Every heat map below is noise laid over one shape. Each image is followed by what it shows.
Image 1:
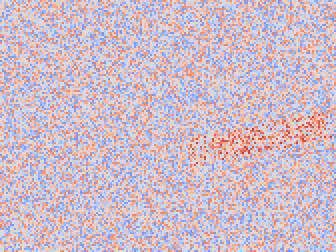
bar
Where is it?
middle right
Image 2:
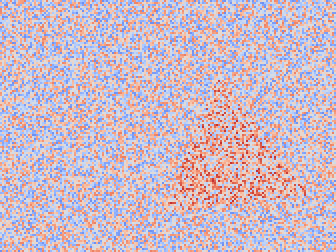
triangle
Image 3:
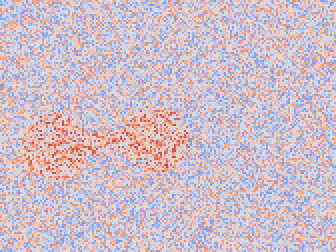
dumbbell
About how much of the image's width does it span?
half
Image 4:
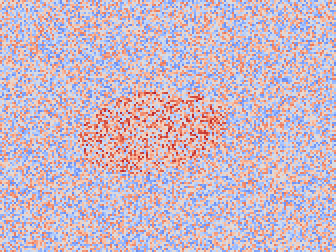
ellipse
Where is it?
centre
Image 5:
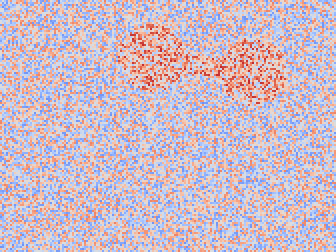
dumbbell
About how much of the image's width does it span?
half
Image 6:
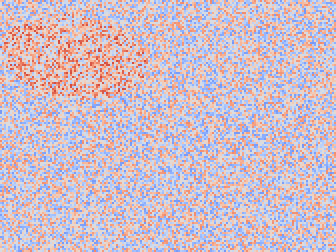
ellipse
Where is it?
top left
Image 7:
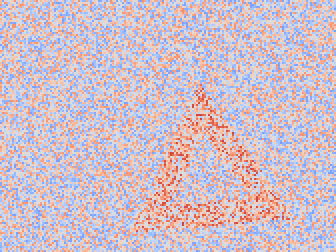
triangle frame
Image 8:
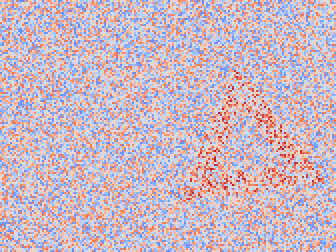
triangle frame
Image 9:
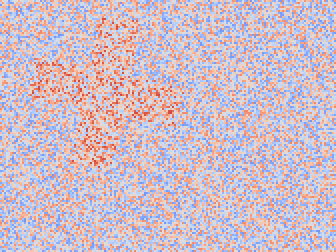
cross
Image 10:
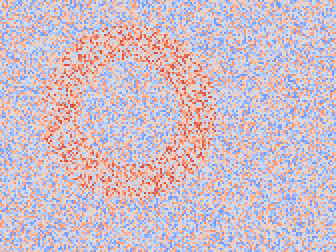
ring
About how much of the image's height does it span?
two thirds
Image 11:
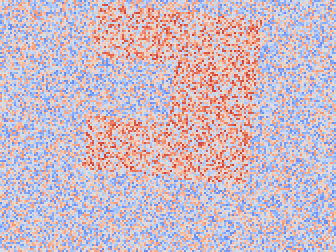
square with a notch
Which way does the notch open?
left
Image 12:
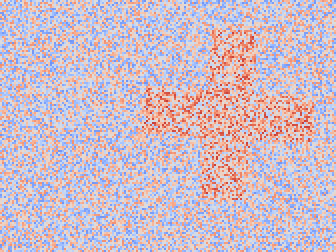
cross
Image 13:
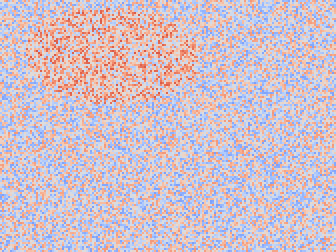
ellipse
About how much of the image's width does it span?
half
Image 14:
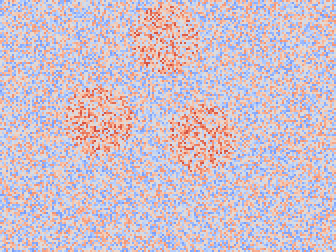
three dots
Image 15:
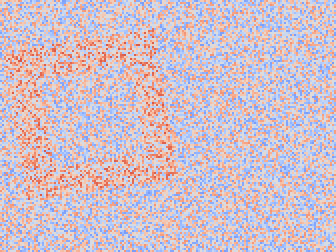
square frame
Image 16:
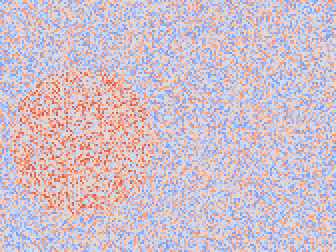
disc
